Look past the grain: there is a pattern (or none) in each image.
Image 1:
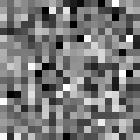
only noise
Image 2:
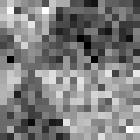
spokes from one point
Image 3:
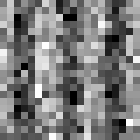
vertical stripes
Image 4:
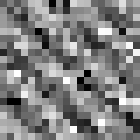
diagonal stripes
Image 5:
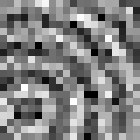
rings round one point
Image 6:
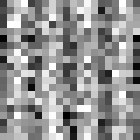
vertical stripes
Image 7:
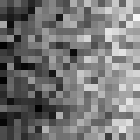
a smooth slope
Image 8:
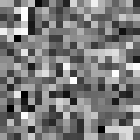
only noise
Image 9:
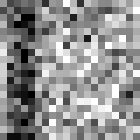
one vertical stripe
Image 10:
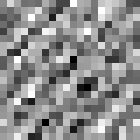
diagonal stripes
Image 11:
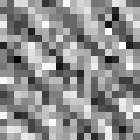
diagonal stripes
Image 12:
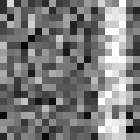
one vertical stripe
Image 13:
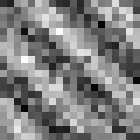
diagonal stripes
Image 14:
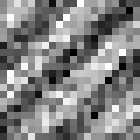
diagonal stripes
